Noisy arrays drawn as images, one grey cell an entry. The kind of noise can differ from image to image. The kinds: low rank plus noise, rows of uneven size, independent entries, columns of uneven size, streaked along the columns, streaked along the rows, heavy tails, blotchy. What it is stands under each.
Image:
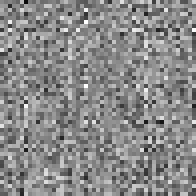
low rank plus noise
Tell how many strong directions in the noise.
three or four
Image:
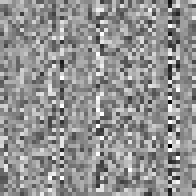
columns of uneven size
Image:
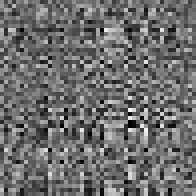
low rank plus noise
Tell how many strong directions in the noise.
two
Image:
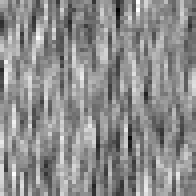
streaked along the columns
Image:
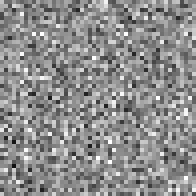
independent entries
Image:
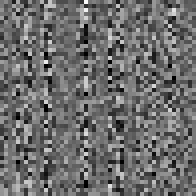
columns of uneven size
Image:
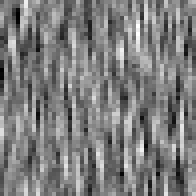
streaked along the columns
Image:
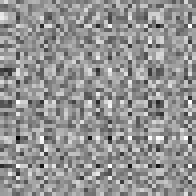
low rank plus noise
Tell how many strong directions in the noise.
one
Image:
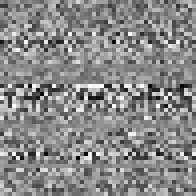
rows of uneven size
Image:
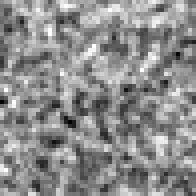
blotchy
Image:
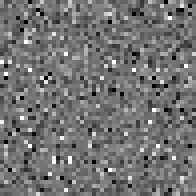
heavy tails
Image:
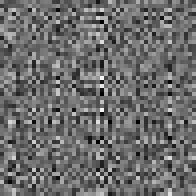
low rank plus noise
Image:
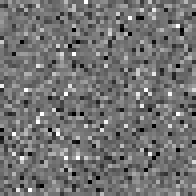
heavy tails
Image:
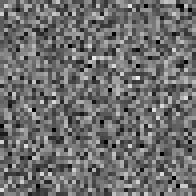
independent entries
